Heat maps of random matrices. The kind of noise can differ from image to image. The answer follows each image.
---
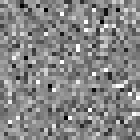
heavy tails
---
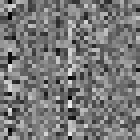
columns of uneven size
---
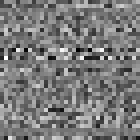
rows of uneven size
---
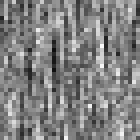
streaked along the columns
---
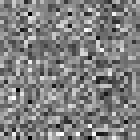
low rank plus noise
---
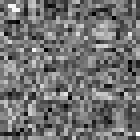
low rank plus noise
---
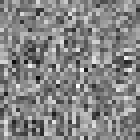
low rank plus noise
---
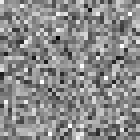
independent entries
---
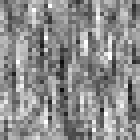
streaked along the columns
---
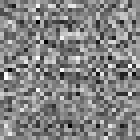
low rank plus noise
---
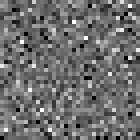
heavy tails
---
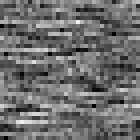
streaked along the rows
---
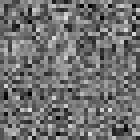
low rank plus noise
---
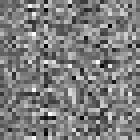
low rank plus noise
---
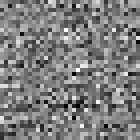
low rank plus noise
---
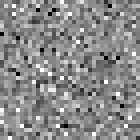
heavy tails
